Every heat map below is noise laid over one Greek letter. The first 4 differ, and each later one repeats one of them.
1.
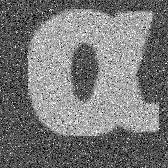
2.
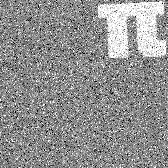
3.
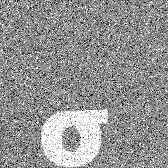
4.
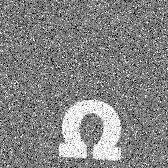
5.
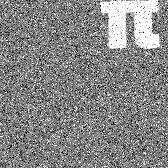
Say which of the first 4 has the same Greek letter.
2
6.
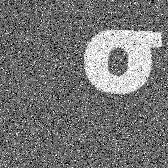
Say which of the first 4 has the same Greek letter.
3
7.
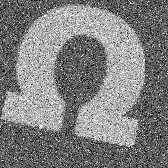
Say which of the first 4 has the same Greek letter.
4
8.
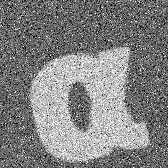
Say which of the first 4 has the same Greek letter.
1
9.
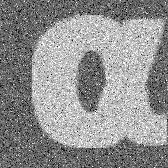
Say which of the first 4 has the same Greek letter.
1
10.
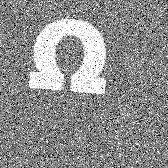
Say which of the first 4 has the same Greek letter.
4
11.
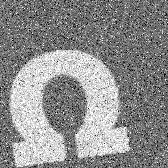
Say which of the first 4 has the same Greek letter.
4
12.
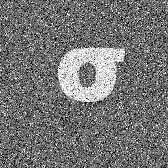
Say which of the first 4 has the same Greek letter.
3
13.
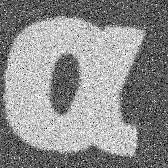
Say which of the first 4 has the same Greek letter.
1
